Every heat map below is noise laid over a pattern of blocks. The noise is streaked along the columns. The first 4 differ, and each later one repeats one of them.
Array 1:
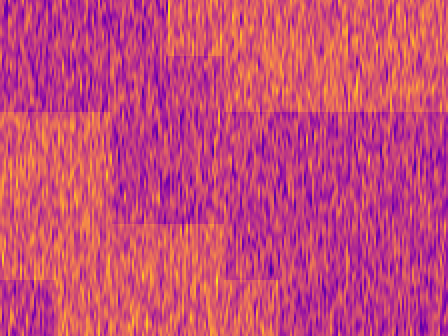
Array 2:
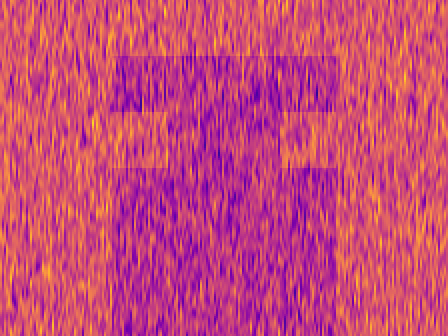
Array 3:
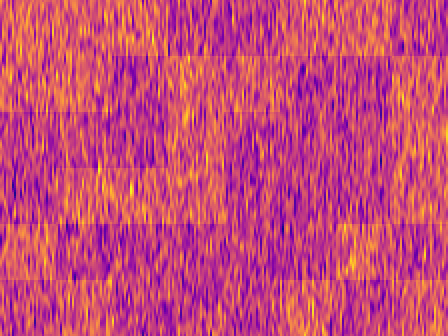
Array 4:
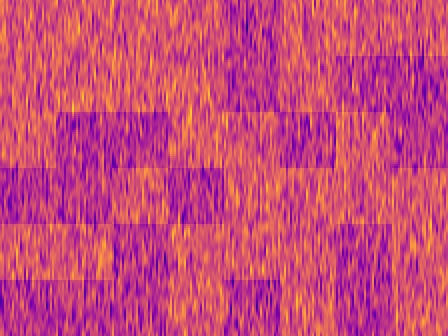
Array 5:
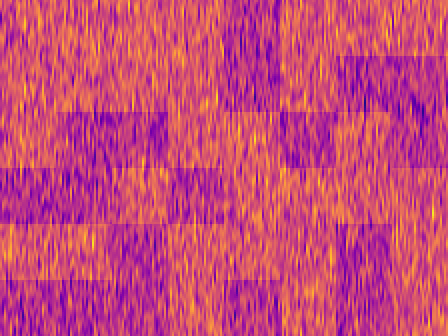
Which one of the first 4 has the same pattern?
4
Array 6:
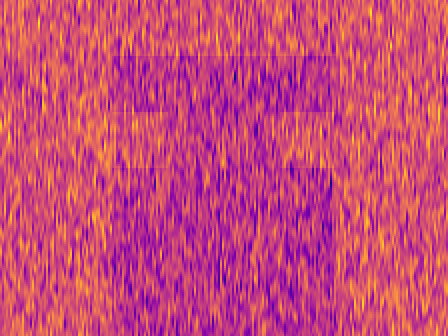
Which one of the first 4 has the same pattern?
2
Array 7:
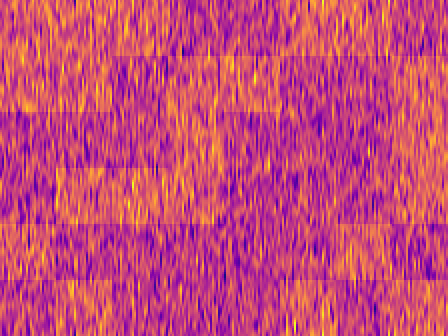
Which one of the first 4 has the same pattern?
3
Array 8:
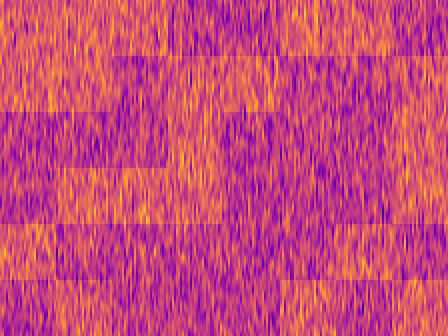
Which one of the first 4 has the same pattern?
3
